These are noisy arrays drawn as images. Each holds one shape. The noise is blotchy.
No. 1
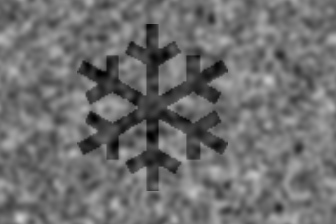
dark snowflake
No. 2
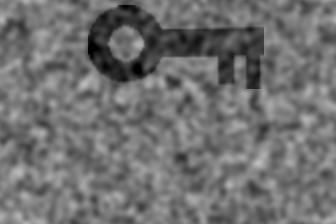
dark key
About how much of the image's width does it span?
half
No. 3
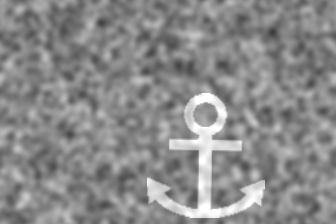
light anchor
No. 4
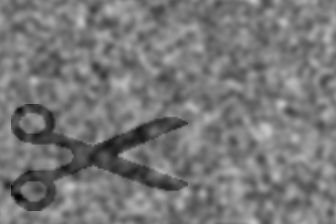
dark pair of scissors
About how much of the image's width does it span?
half
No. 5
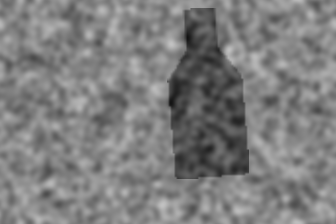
dark bottle
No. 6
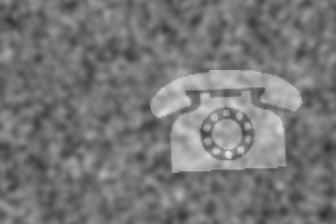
light telephone
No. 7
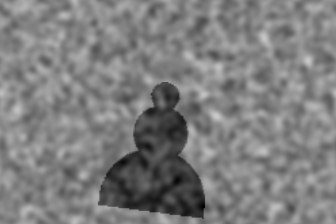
dark chess pawn
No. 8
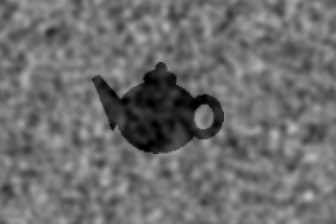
dark teapot, centre
